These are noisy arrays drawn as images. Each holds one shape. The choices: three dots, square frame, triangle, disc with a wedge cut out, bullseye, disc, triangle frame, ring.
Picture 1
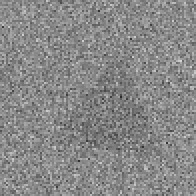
triangle
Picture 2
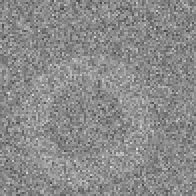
ring
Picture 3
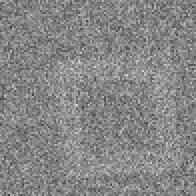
square frame
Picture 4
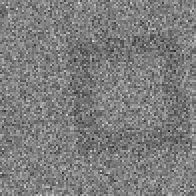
square frame
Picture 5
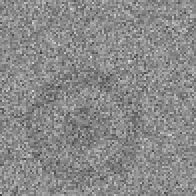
bullseye
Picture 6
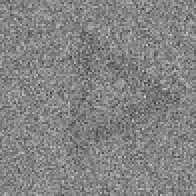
triangle frame
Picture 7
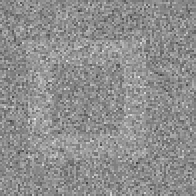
square frame
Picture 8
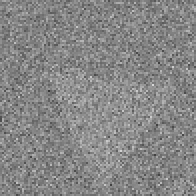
triangle
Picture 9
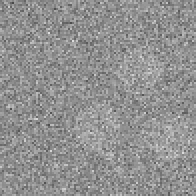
three dots
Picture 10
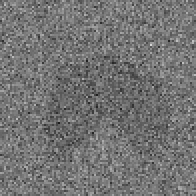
disc with a wedge cut out
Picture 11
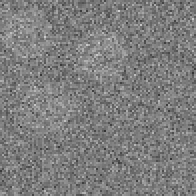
three dots
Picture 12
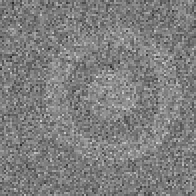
bullseye
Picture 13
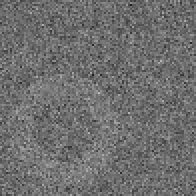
ring
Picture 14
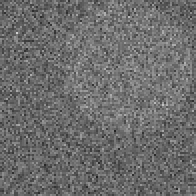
disc
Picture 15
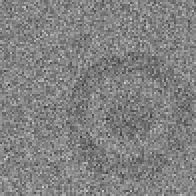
bullseye
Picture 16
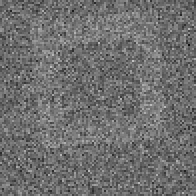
square frame
